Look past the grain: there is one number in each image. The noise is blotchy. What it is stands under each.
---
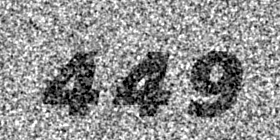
449
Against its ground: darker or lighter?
darker
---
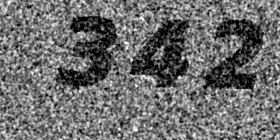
342
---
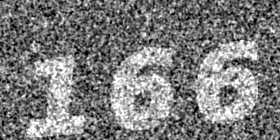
166
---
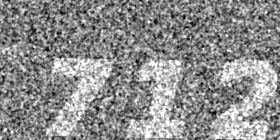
712
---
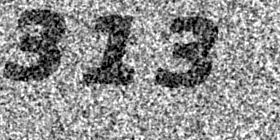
313
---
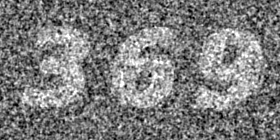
369
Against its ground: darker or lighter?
lighter
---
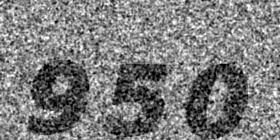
950
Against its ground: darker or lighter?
darker
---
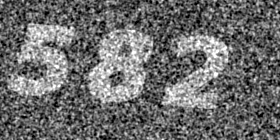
582
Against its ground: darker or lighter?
lighter
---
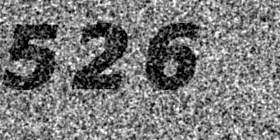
526
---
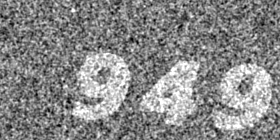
949
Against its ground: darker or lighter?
lighter
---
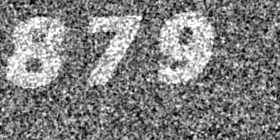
879
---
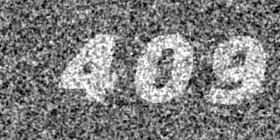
409
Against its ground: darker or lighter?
lighter
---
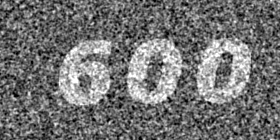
600
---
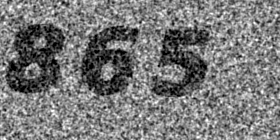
865
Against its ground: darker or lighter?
darker
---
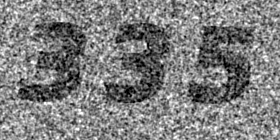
335
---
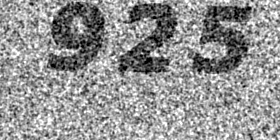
925
